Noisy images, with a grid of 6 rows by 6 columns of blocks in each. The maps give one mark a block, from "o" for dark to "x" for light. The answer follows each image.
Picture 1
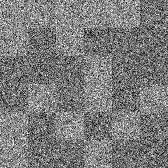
x x x x x o
x o x o o o
o o o x o o
o x o x o x
x o x o x o
x o o x o o
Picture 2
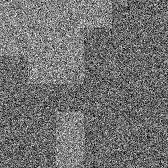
x x x x o o
x x x o o o
o x x o o o
o o o o o o
o o x o o o
o o x o o o
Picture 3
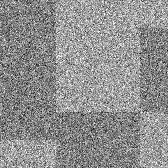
o o x x x x
o o x x x o
o o x x x o
o o x x x o
o o o o o x
x x o o o x
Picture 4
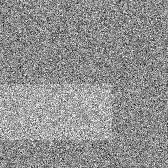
o o o o o o
o o o o o o
o o o o o o
x x x x o o
x x x x o o
o o o o o o
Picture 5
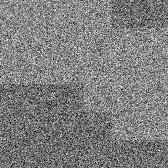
x x x x o o
x x x x x x
x x x x x x
o o o x x x
o o o o x x
o o o o o o
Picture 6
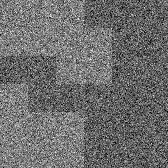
x x x o o o
x x x x o o
o o x x o o
x o o o o o
x x x o o o
x x x o o o
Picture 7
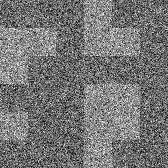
o o o x o o
x x o x x o
x o o o o o
o o o x x o
x o o x x o
o o o x o o
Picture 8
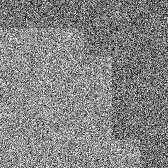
o o o o o o
x x x o o o
x x x x o o
x x x x o o
x x x x o o
x x x x x o
